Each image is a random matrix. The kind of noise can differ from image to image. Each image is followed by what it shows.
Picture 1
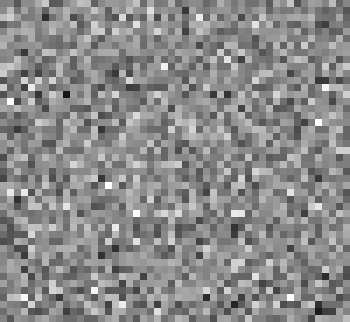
low rank plus noise
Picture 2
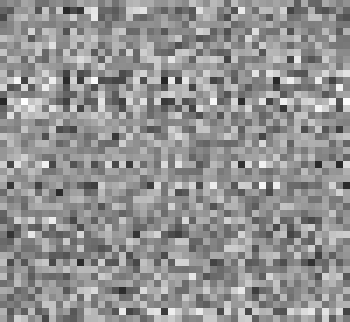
rows of uneven size
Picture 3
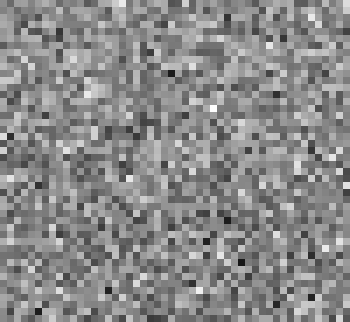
independent entries
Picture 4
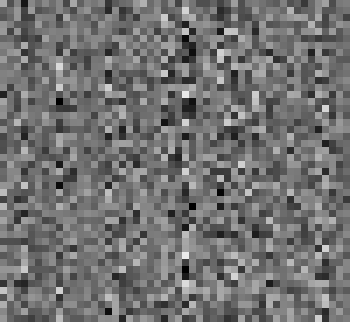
columns of uneven size
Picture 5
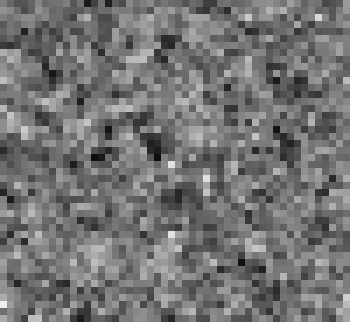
blotchy
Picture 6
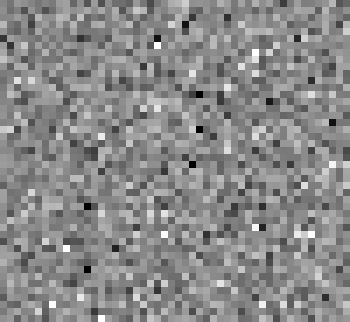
heavy tails
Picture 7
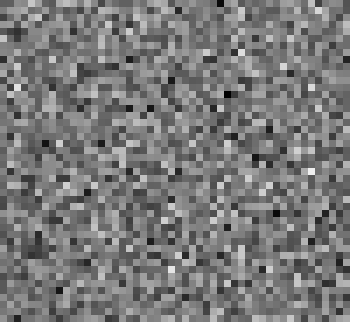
independent entries
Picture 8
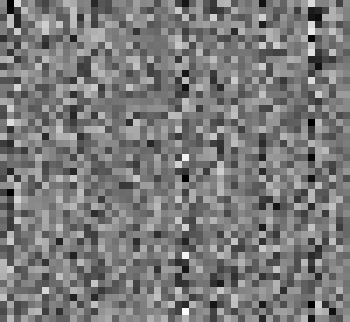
columns of uneven size
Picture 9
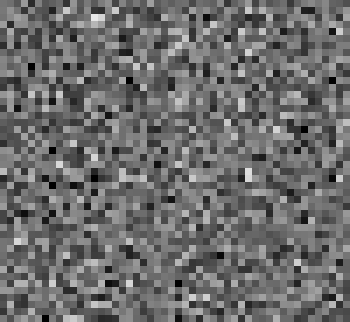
low rank plus noise
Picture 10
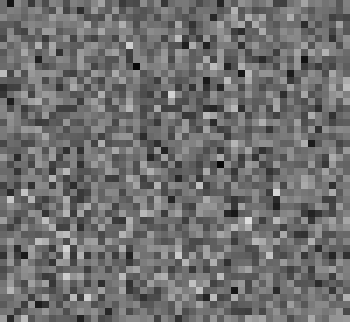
low rank plus noise
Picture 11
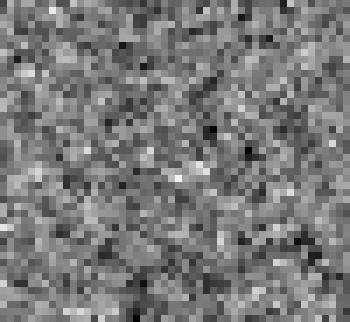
blotchy
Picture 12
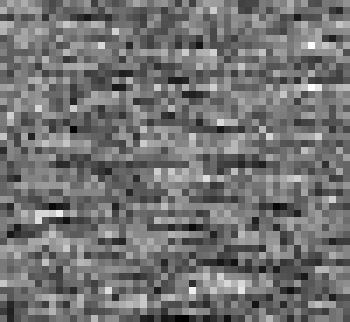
streaked along the rows
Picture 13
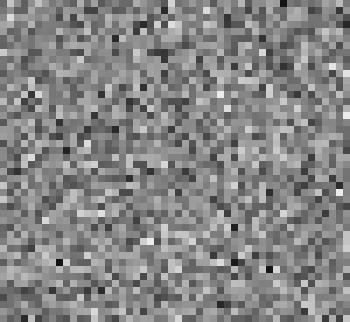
independent entries
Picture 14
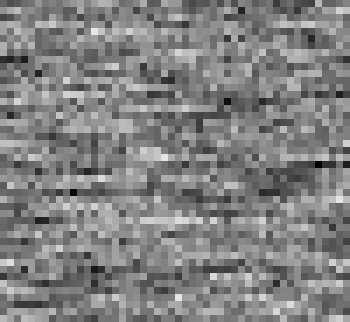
streaked along the rows
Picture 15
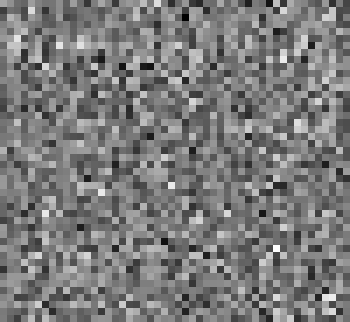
low rank plus noise
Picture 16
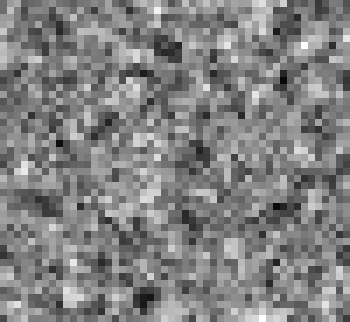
blotchy
